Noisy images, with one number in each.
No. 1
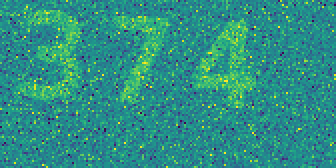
374
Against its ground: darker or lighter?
lighter
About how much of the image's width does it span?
two thirds
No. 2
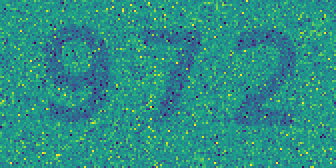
972
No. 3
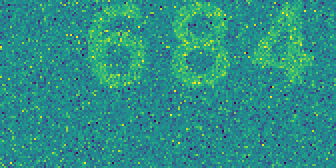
684
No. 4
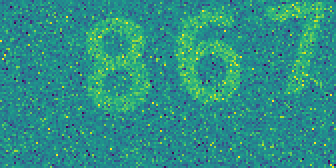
867
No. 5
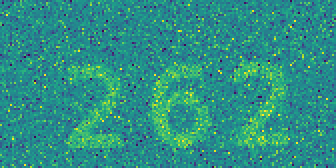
262
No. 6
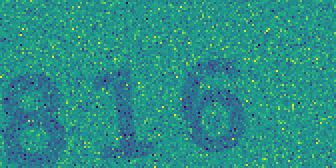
816
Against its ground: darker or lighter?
darker
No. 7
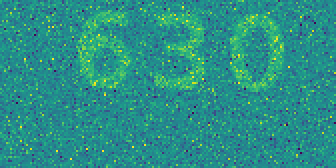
630
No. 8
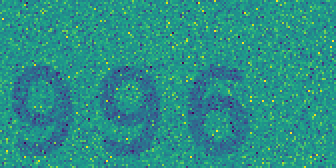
996
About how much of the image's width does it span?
two thirds
